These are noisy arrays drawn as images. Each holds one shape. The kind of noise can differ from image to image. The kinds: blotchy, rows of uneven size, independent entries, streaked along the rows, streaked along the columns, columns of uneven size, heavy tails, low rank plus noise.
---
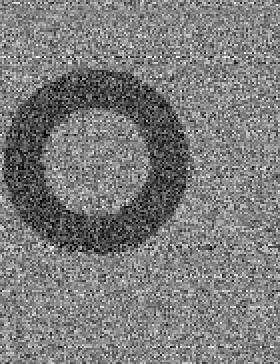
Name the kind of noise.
rows of uneven size
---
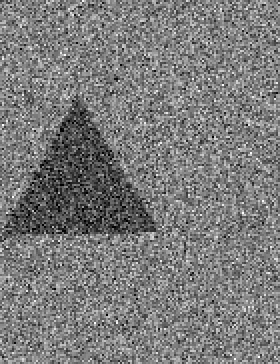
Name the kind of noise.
independent entries
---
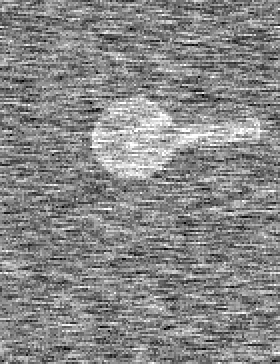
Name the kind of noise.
streaked along the rows
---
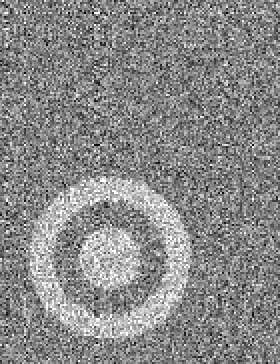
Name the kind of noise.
low rank plus noise
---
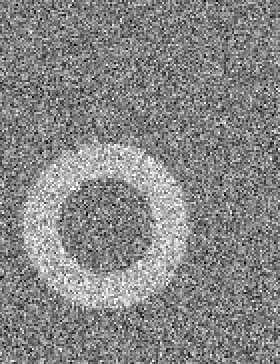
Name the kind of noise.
independent entries
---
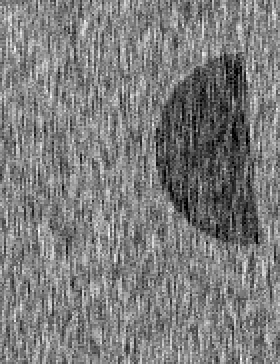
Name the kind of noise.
streaked along the columns
